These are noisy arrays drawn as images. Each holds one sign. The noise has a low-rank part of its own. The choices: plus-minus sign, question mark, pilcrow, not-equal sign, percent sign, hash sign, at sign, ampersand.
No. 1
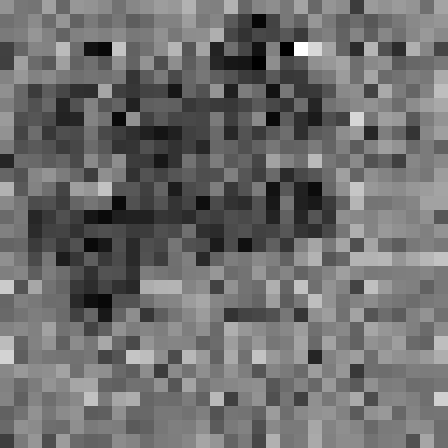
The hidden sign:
not-equal sign
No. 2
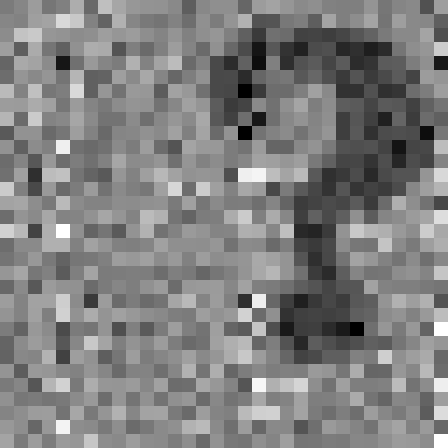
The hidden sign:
question mark
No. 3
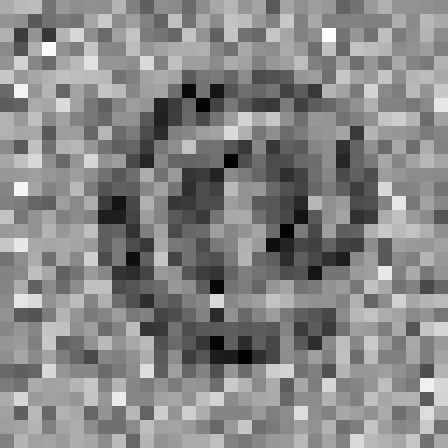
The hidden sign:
at sign
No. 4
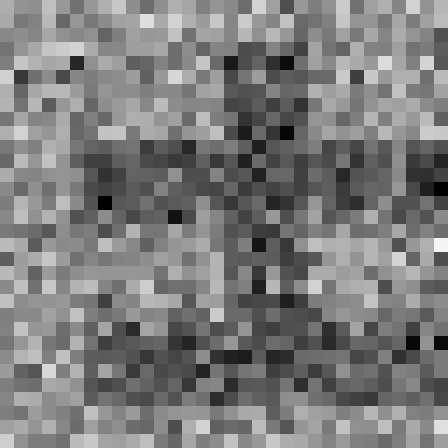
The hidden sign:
plus-minus sign
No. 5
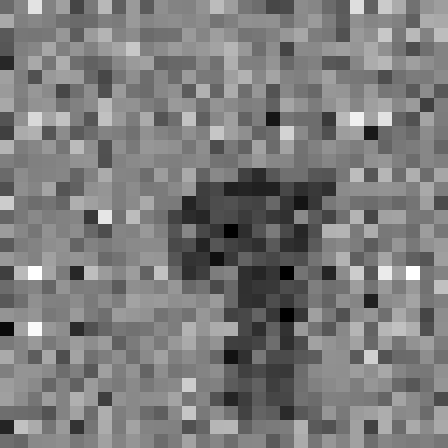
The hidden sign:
pilcrow
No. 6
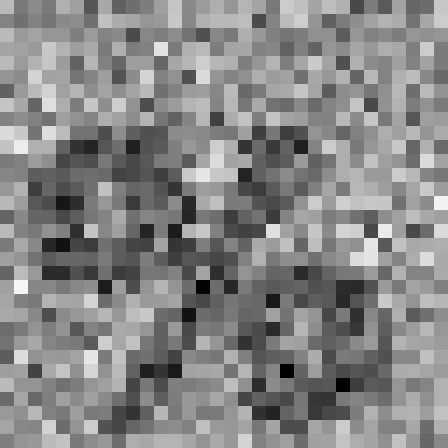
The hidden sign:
percent sign
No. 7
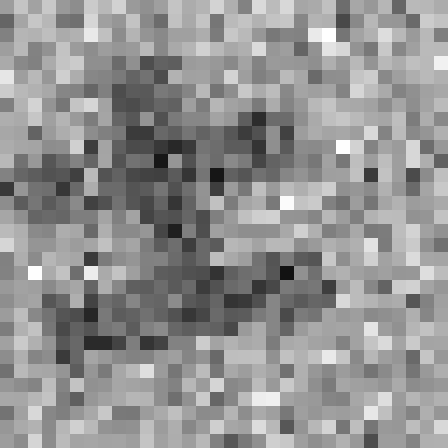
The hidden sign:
plus-minus sign
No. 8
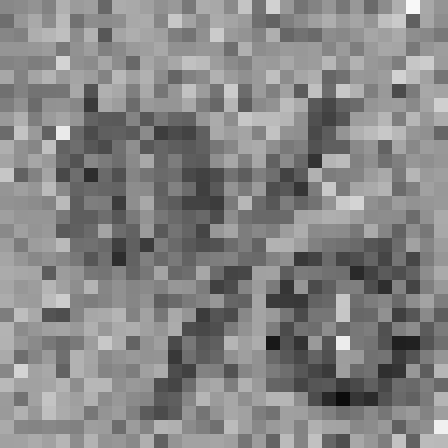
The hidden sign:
percent sign
